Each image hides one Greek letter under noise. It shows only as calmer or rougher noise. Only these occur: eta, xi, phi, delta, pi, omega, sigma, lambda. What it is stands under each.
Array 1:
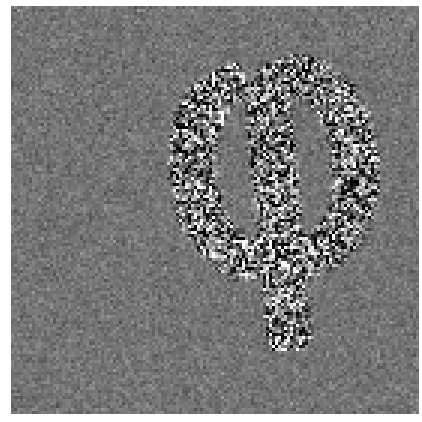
phi
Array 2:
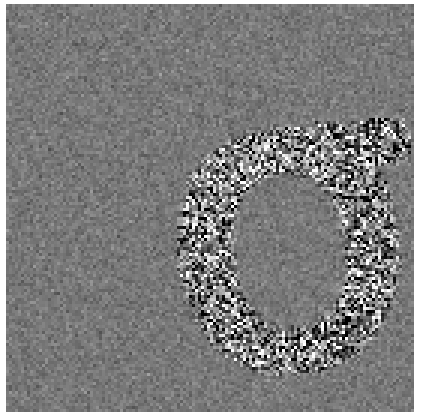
sigma
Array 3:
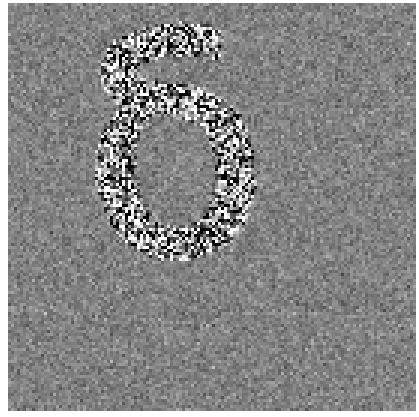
delta
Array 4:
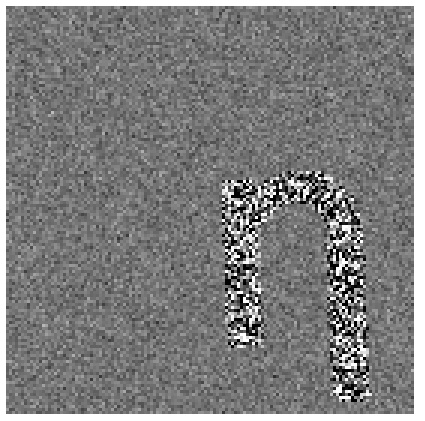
eta
